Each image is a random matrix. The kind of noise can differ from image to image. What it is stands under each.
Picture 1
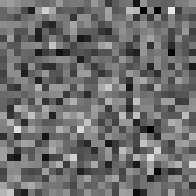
low rank plus noise
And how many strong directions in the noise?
five to eight
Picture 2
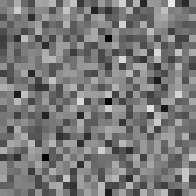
independent entries
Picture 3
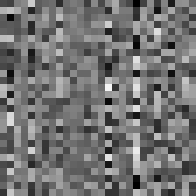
columns of uneven size
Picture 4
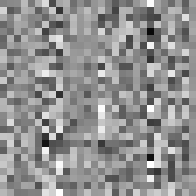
columns of uneven size
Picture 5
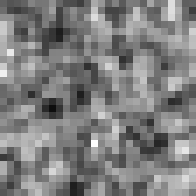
blotchy
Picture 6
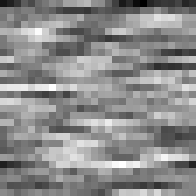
streaked along the rows
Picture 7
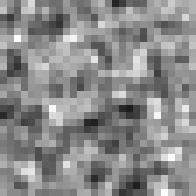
blotchy
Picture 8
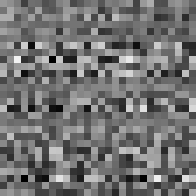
rows of uneven size
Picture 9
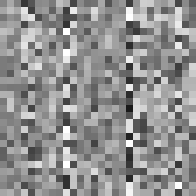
columns of uneven size
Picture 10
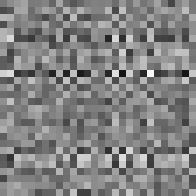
low rank plus noise
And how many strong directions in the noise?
one
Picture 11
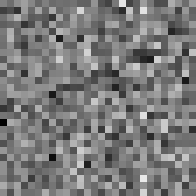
independent entries
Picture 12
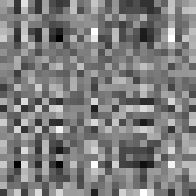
low rank plus noise
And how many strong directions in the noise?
one
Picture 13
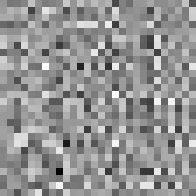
low rank plus noise
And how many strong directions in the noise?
two
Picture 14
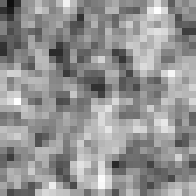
blotchy
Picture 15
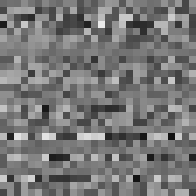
rows of uneven size
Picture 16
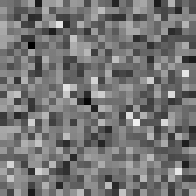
independent entries
